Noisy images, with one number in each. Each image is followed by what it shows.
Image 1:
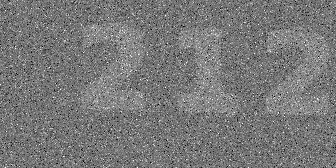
212
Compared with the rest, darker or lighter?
lighter
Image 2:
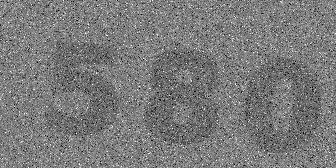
580
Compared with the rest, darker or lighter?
darker
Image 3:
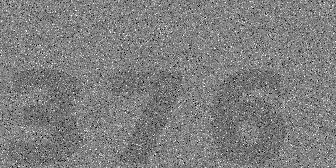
376
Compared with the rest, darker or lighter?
darker
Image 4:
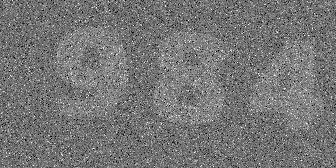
984
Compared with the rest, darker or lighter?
lighter
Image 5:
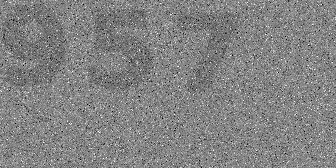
957
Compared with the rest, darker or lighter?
darker
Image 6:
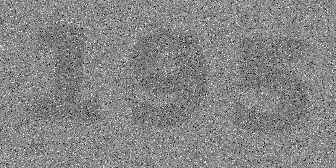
195
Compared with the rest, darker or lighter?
darker
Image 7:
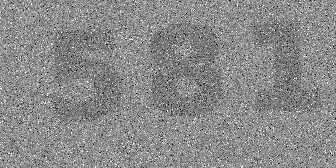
581
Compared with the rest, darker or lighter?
darker
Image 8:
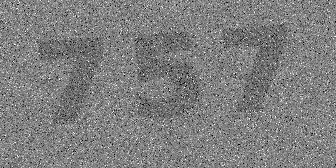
757
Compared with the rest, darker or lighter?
darker
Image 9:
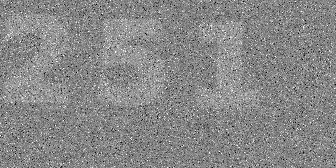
251
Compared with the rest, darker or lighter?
lighter
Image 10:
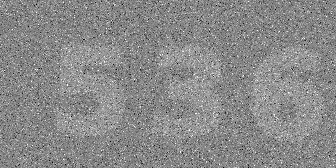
536
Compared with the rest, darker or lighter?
lighter
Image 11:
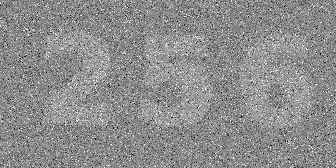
256
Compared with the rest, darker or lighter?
lighter
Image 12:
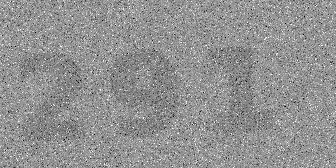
291
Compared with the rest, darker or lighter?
darker
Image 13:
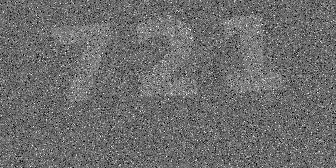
721
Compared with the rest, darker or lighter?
lighter
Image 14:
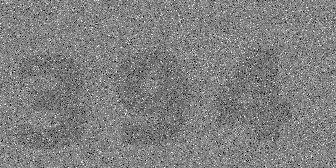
394
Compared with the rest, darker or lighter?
darker
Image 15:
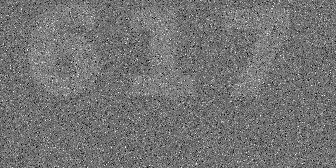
617
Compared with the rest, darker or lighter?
lighter
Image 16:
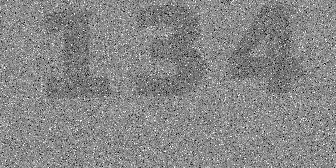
134
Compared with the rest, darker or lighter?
darker
